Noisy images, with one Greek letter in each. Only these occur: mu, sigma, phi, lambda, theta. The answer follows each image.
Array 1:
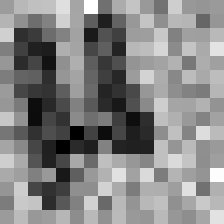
mu
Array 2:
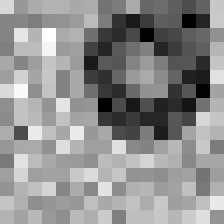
sigma
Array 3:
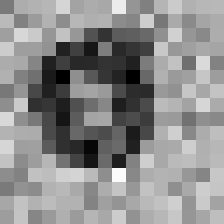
sigma
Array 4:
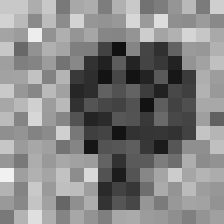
phi
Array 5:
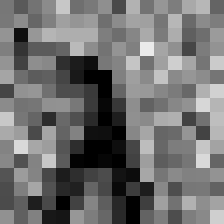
lambda
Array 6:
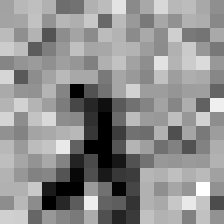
lambda
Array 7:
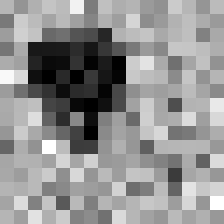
phi
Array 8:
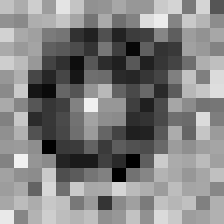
sigma
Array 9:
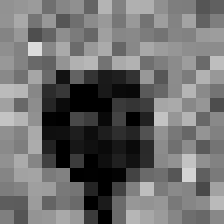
phi
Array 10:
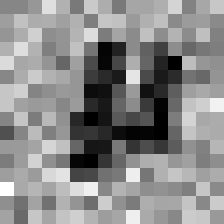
mu
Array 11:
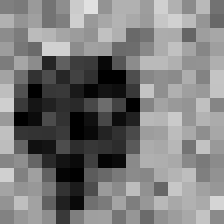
phi
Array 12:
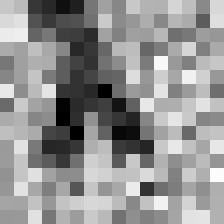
lambda
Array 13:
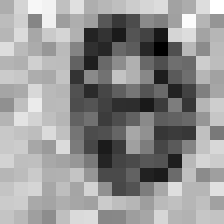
theta
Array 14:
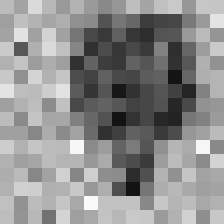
phi
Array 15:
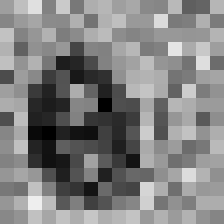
theta
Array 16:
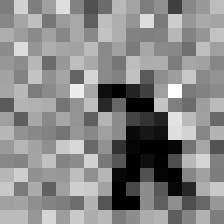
lambda
